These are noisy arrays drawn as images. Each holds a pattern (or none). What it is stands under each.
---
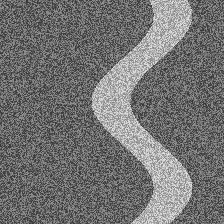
a wavy band
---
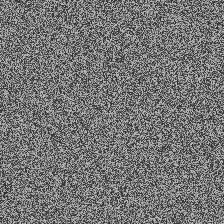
only noise
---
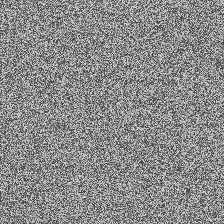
only noise
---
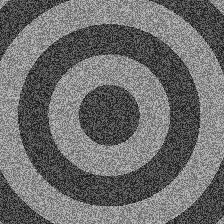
rings round one point
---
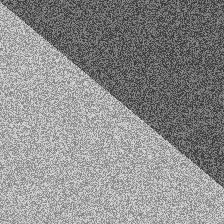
a sharp edge
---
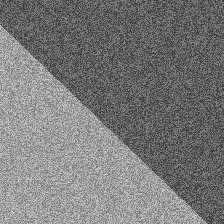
a sharp edge
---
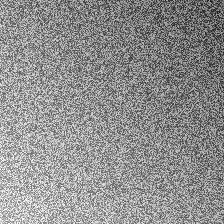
a smooth slope
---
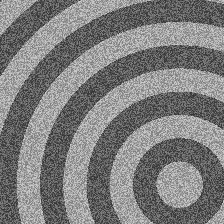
rings round one point
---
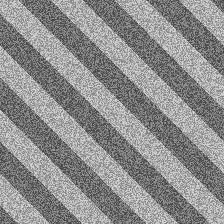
diagonal stripes
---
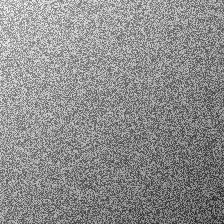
a smooth slope
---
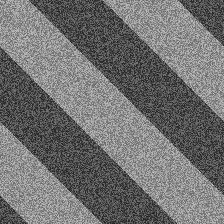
diagonal stripes
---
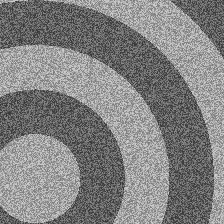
rings round one point
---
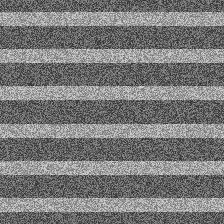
horizontal stripes
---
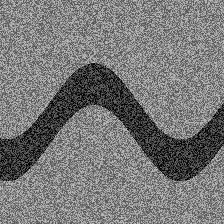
a wavy band
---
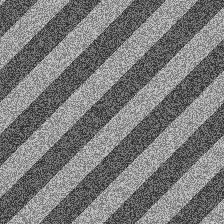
diagonal stripes
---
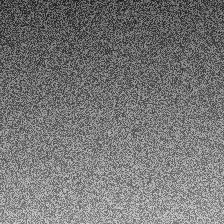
a smooth slope
